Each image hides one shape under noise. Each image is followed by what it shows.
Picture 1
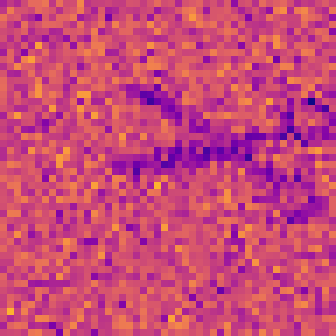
pair of scissors
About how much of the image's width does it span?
two thirds
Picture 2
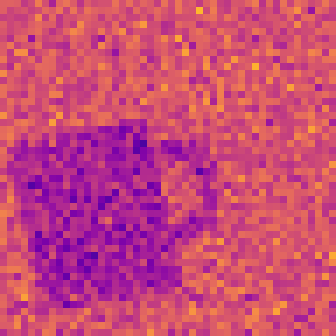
cup
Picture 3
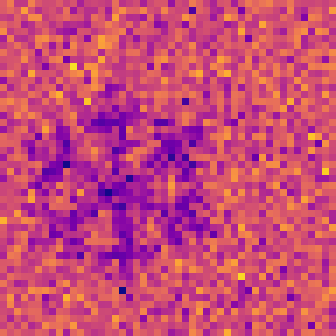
snowflake
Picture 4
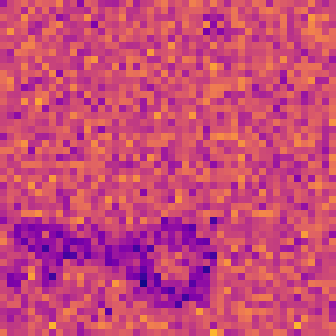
key
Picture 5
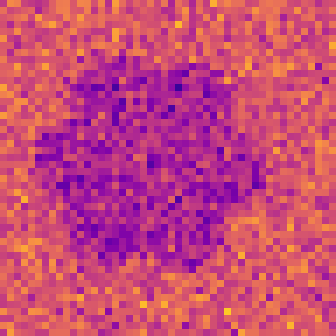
flower
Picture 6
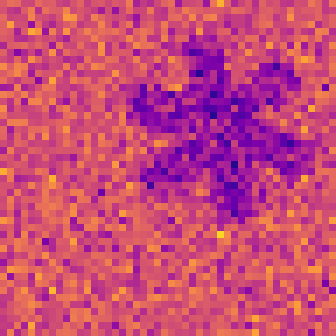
asterisk
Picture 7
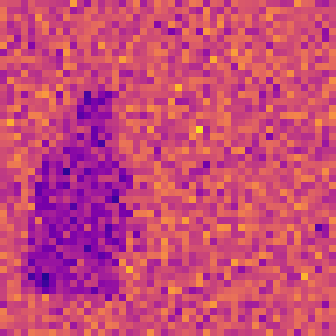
bottle
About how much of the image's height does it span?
two thirds
